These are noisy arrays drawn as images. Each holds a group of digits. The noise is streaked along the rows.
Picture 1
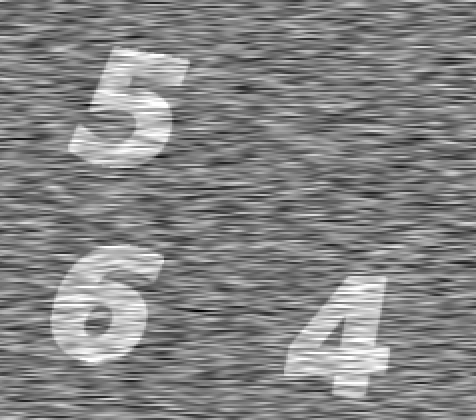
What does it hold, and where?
top left: 5; bottom left: 6; bottom right: 4
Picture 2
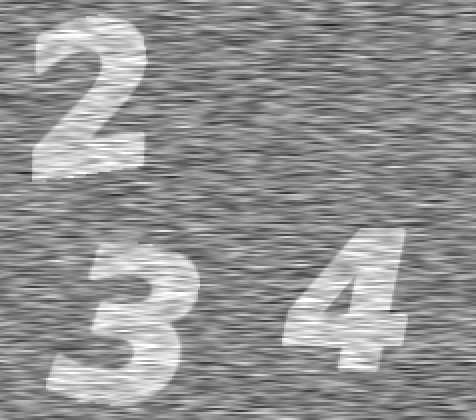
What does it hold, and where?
top left: 2; bottom left: 3; bottom right: 4
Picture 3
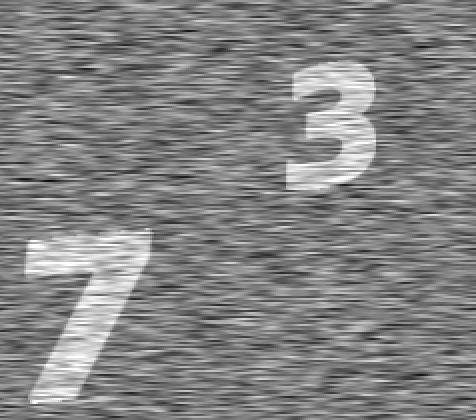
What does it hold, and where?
top right: 3; bottom left: 7
